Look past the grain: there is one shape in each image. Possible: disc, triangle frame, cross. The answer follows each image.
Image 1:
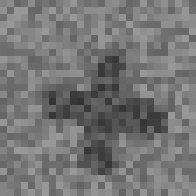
dark cross
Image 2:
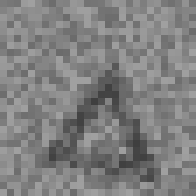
dark triangle frame
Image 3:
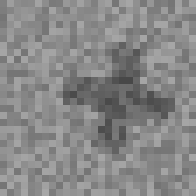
dark cross
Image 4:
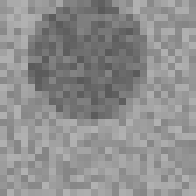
dark disc
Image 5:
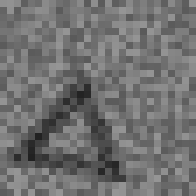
dark triangle frame
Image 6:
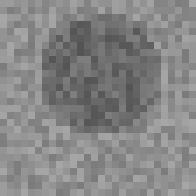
dark disc
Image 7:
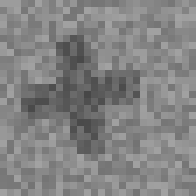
dark cross
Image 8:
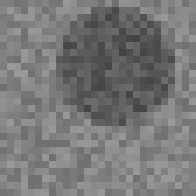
dark disc
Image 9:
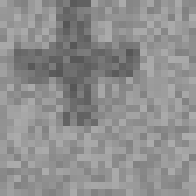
dark cross
